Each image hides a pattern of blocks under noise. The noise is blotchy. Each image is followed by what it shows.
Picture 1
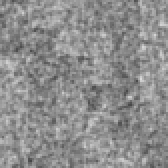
the same after a half turn
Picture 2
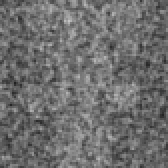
left and right mirror each other
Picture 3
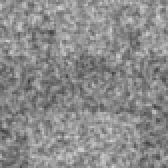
left and right mirror each other
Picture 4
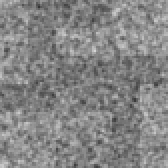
the same after a half turn
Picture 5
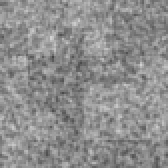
no symmetry
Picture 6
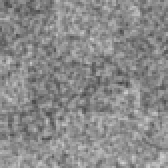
no symmetry
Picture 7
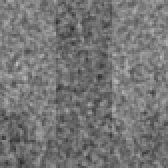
left and right mirror each other
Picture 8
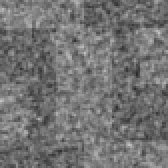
the same after a half turn
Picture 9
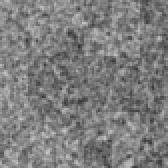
top and bottom mirror each other
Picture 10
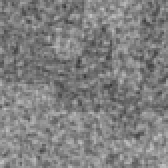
no symmetry
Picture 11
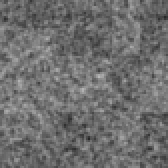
top and bottom mirror each other
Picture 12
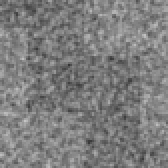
the same after a half turn
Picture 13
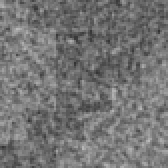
no symmetry
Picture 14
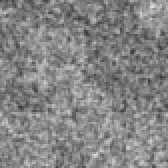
no symmetry
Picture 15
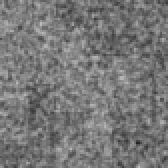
no symmetry
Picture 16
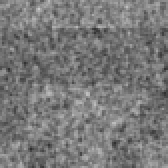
left and right mirror each other
